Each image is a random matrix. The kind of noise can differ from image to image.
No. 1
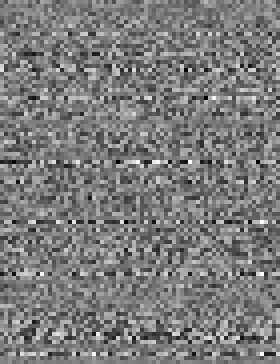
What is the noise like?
rows of uneven size
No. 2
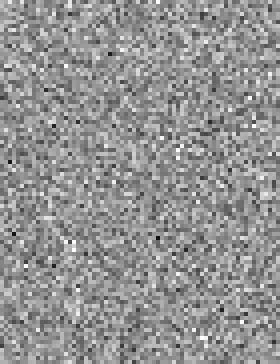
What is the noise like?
independent entries
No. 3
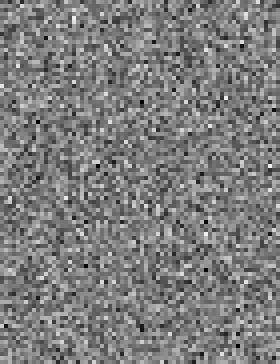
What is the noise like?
independent entries
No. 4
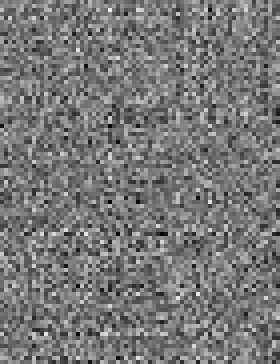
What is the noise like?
low rank plus noise
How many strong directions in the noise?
five to eight
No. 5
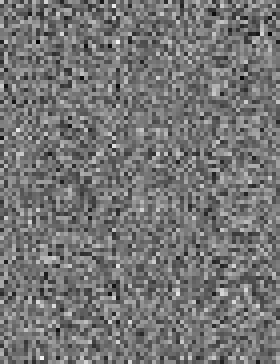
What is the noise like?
low rank plus noise
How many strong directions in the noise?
five to eight
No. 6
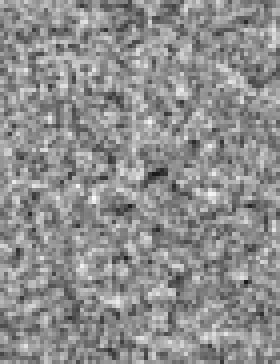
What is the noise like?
blotchy
